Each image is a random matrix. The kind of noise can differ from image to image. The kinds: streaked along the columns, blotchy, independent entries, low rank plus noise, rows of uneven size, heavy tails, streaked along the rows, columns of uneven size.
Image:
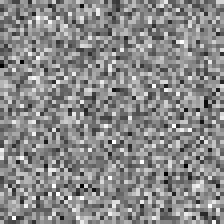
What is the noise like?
independent entries
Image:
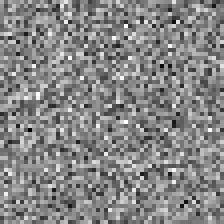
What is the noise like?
independent entries
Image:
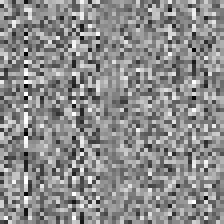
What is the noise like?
columns of uneven size
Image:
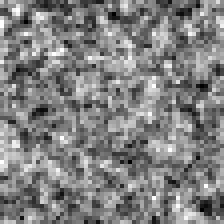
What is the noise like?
blotchy
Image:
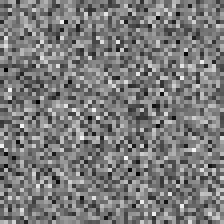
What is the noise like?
independent entries
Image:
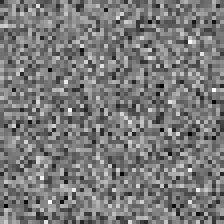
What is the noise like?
independent entries
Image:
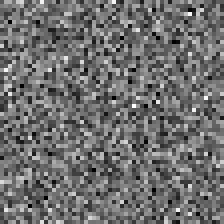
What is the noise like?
independent entries
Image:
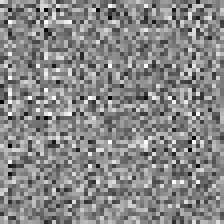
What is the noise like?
low rank plus noise
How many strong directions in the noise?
two
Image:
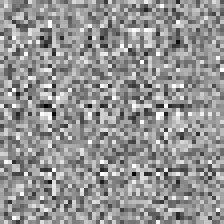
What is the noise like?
low rank plus noise
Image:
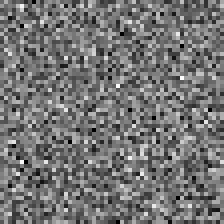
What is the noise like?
low rank plus noise
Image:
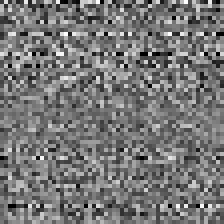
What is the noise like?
rows of uneven size
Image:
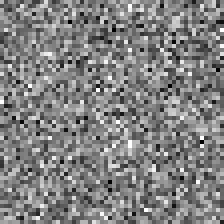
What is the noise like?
independent entries
